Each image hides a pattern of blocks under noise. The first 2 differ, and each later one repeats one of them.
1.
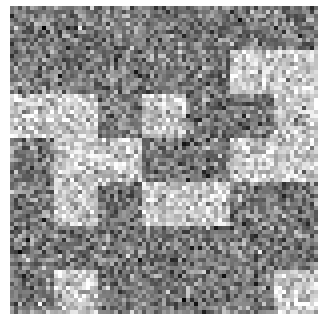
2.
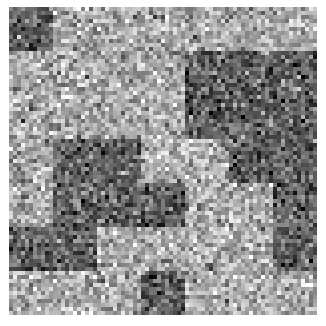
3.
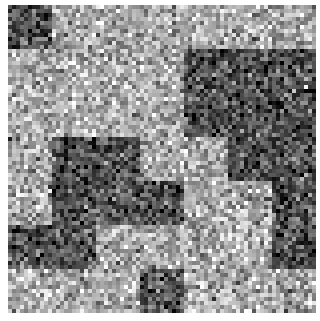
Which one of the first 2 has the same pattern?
2
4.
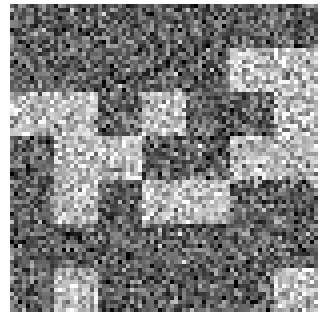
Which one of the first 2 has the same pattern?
1
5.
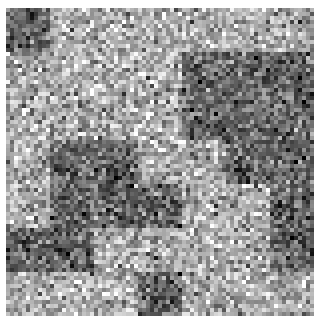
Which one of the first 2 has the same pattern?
2
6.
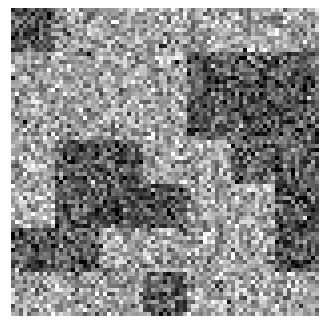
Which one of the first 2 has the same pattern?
2
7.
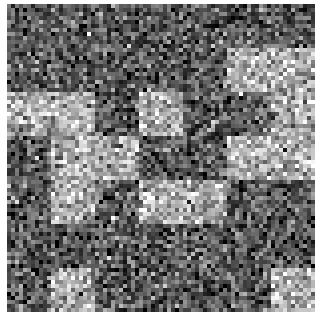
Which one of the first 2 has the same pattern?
1
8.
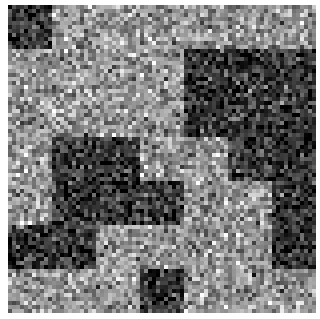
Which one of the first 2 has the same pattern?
2
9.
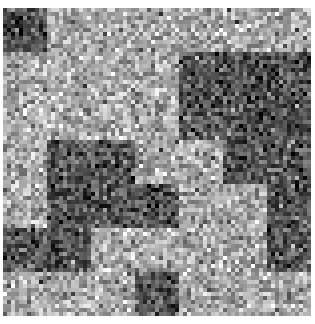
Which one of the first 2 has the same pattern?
2
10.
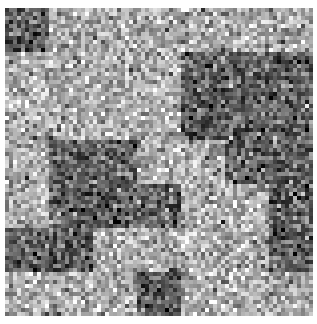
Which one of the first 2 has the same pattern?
2
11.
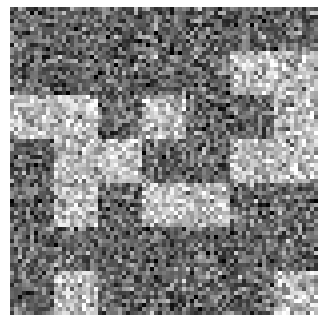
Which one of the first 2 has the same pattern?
1
